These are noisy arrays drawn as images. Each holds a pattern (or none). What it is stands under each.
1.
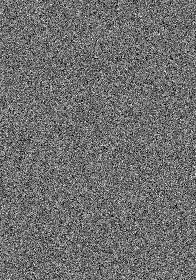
only noise
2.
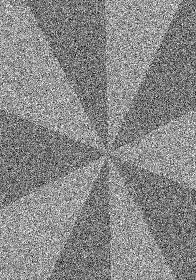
spokes from one point
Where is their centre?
centre
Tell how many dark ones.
5
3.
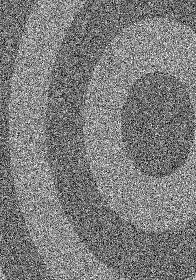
rings round one point
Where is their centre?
middle right
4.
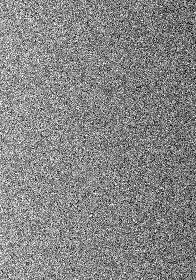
a smooth slope
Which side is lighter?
left
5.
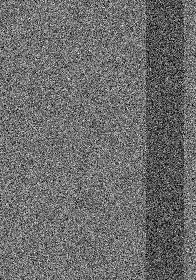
one vertical stripe
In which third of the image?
right
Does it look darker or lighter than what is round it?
darker
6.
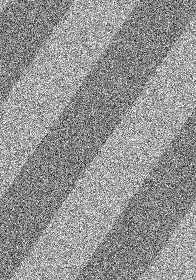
diagonal stripes
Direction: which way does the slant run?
bottom left to top right
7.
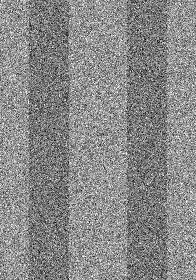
vertical stripes
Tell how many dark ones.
2
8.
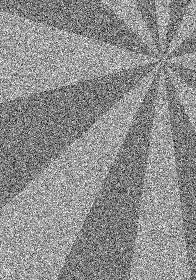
spokes from one point
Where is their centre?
top right
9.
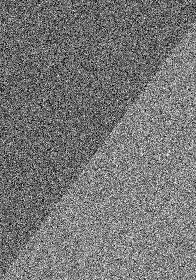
a sharp edge
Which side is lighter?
bottom right
